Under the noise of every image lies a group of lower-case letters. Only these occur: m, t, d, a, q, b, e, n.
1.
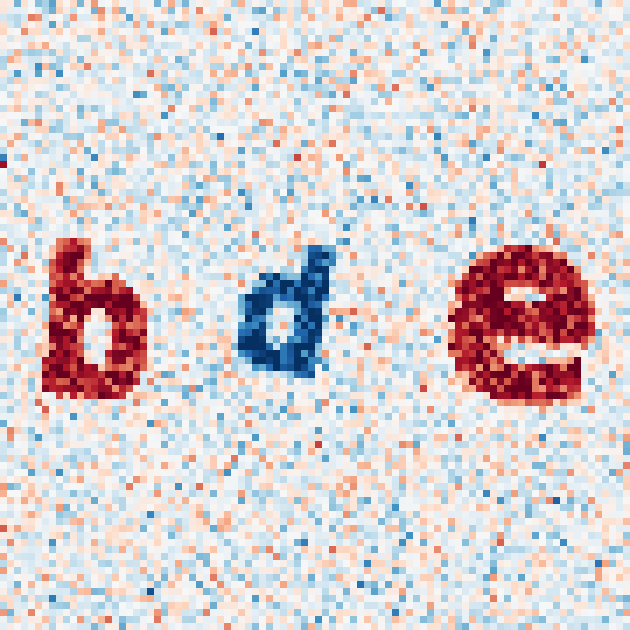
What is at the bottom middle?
nothing
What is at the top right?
nothing
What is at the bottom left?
nothing
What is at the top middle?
nothing
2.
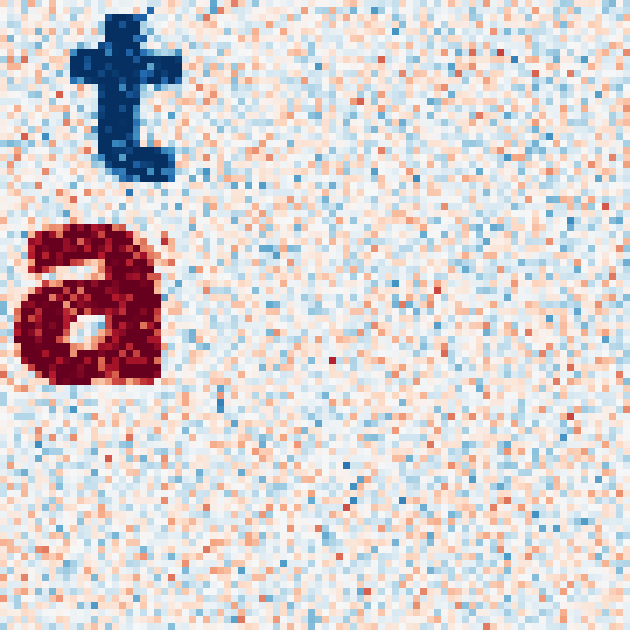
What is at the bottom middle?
nothing
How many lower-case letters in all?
2
